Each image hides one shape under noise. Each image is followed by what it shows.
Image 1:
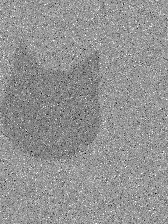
cat's head
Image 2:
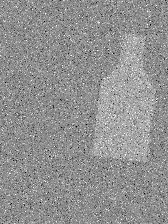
bottle
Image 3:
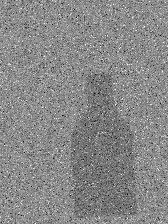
bottle
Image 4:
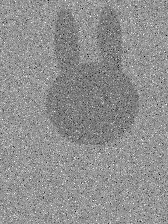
rabbit's head
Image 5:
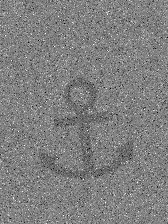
anchor
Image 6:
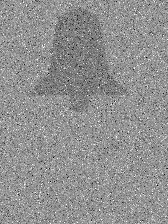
bell
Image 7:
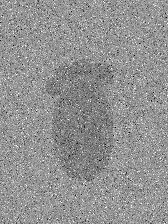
footprint
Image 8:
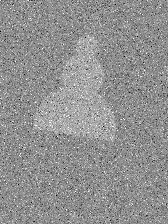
chess pawn
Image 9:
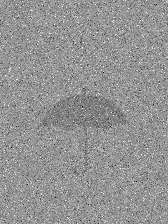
umbrella
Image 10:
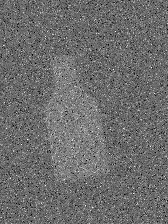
bottle
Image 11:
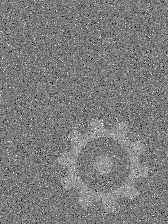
gear
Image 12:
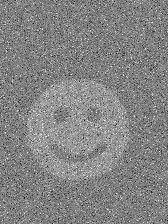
smiling face
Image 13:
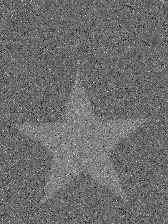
star
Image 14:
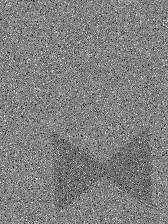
bow tie
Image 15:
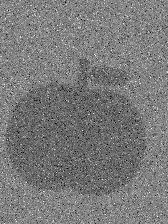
apple
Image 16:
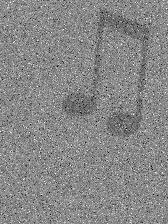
pair of musical notes
